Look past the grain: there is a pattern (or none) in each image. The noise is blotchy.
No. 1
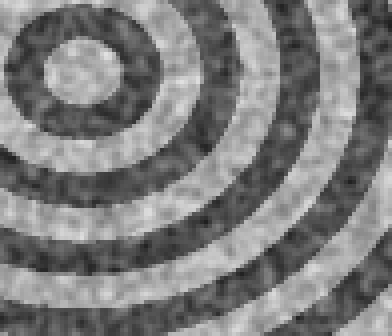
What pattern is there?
rings round one point
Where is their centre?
top left
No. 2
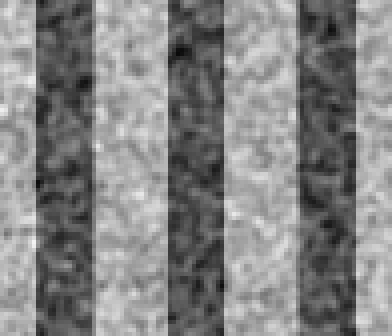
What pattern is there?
vertical stripes
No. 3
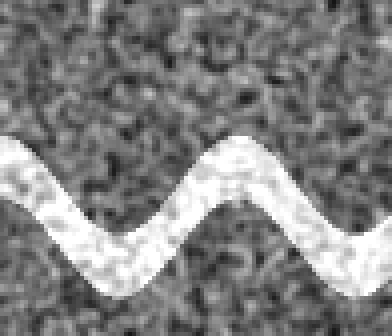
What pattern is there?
a wavy band
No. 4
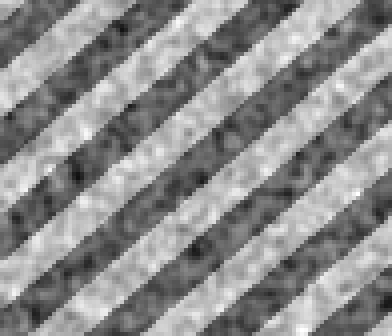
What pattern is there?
diagonal stripes
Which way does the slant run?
bottom left to top right
